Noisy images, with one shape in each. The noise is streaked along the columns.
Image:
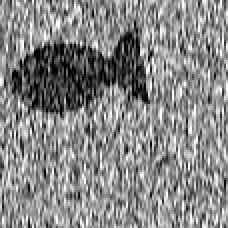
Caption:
dark fish
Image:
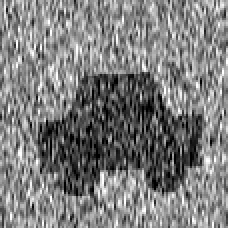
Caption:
dark car
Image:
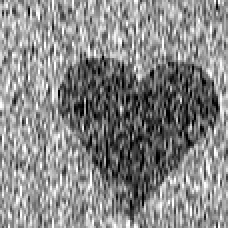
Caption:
dark heart
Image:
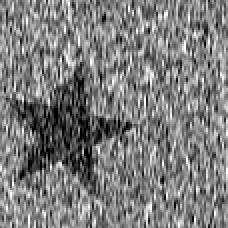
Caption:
dark star
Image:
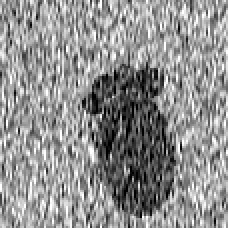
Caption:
dark footprint
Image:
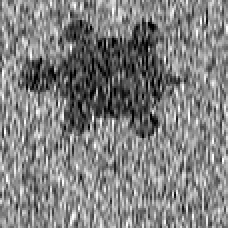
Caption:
dark turtle
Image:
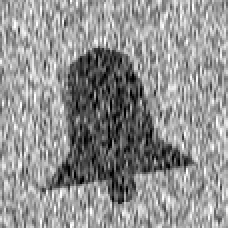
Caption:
dark bell
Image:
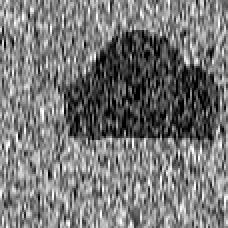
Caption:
dark cloud
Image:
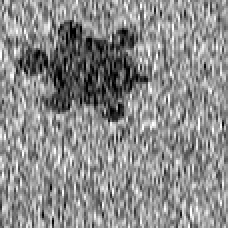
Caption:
dark turtle
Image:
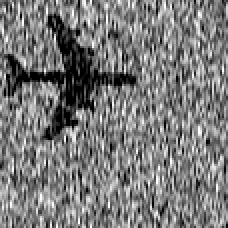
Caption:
dark airplane
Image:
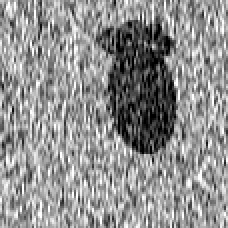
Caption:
dark footprint
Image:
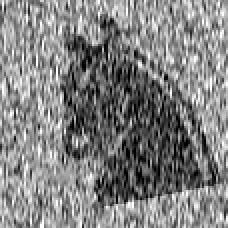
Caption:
dark chess knight
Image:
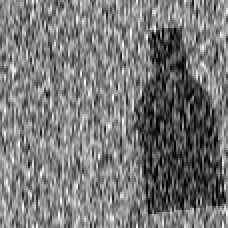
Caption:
dark bottle
